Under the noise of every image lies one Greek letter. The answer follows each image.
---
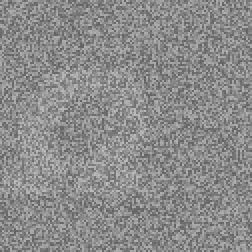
omega
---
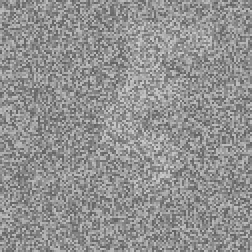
xi
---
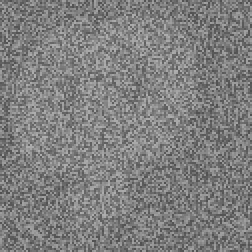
phi
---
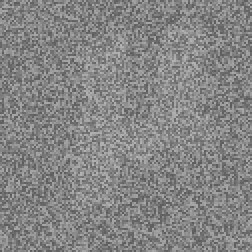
mu
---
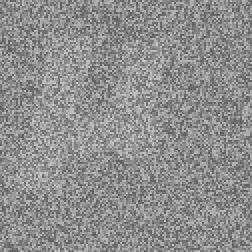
mu
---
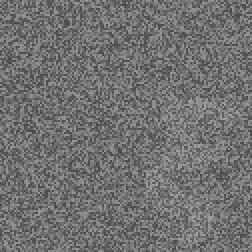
xi
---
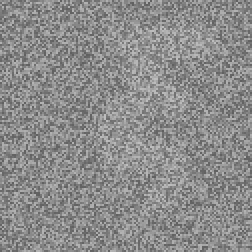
xi
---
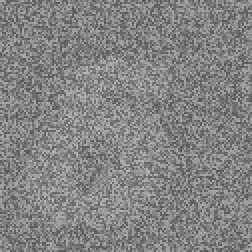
delta
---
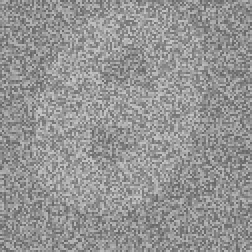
theta
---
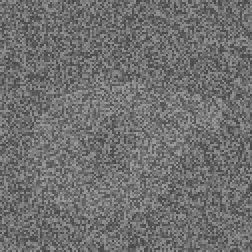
sigma
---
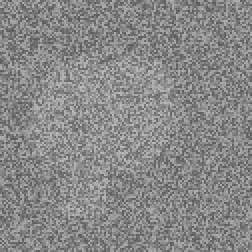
phi
